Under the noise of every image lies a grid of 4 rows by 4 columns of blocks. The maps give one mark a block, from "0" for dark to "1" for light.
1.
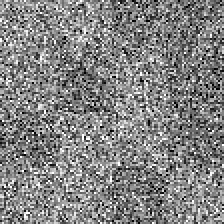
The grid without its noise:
1 1 0 0
1 0 1 0
0 1 1 0
1 1 0 1
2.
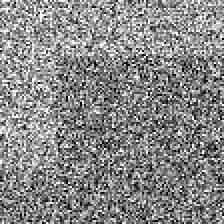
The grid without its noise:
1 1 1 1
1 0 0 0
1 0 0 0
0 0 0 0
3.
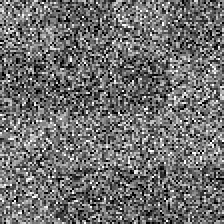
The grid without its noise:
1 0 1 0
0 0 0 1
1 1 1 1
1 0 0 0
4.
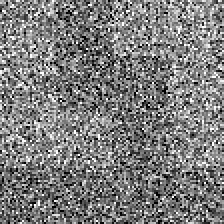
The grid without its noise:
1 0 1 1
1 0 0 1
1 1 0 1
0 0 0 0
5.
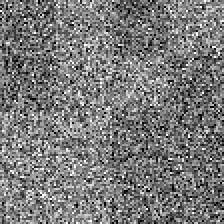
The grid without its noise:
0 1 0 1
0 1 1 0
1 1 0 0
1 1 0 0
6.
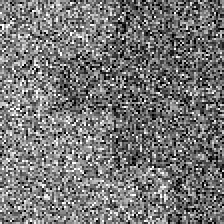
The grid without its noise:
1 1 0 0
1 0 0 0
1 1 0 0
1 1 1 0
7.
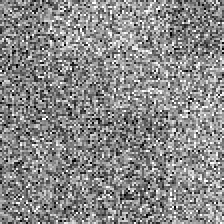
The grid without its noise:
0 1 1 0
0 0 1 1
0 0 0 1
0 0 0 1
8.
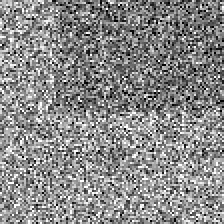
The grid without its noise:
1 0 0 0
1 0 0 0
1 1 1 1
1 1 1 1
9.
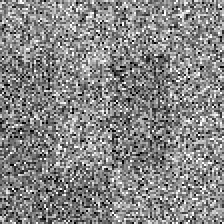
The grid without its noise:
1 1 1 1
0 1 0 1
0 1 0 1
0 0 1 1
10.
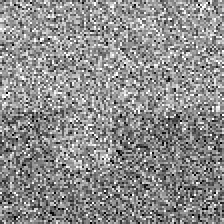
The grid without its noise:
1 1 1 1
1 1 1 1
0 1 0 0
0 0 0 0
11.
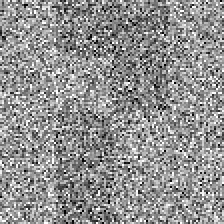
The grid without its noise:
1 0 0 1
1 1 0 1
1 0 1 1
1 0 1 1
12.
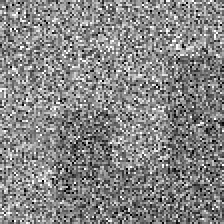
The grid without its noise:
1 1 1 1
1 1 1 0
1 0 1 0
1 0 0 0
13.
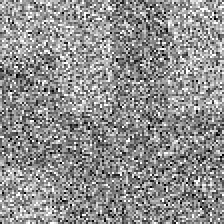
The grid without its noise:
1 1 0 1
0 1 0 1
0 0 0 0
1 0 0 0
